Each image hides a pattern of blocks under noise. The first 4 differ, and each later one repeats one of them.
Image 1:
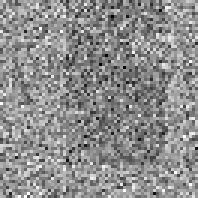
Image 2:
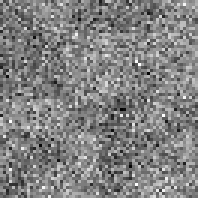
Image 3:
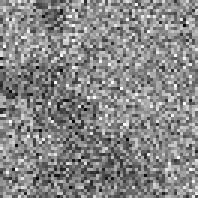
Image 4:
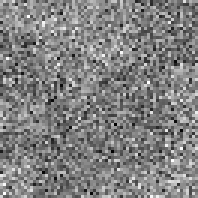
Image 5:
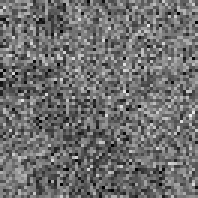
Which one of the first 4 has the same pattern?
3
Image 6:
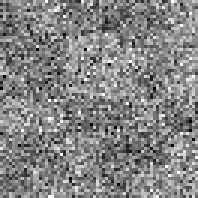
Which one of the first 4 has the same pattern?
2
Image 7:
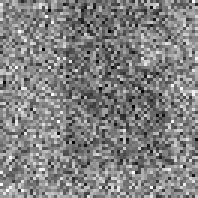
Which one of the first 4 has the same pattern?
1
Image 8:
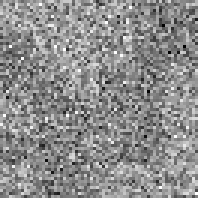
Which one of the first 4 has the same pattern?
4
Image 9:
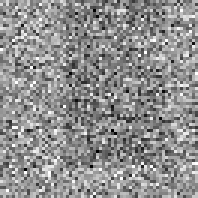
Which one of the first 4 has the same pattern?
1
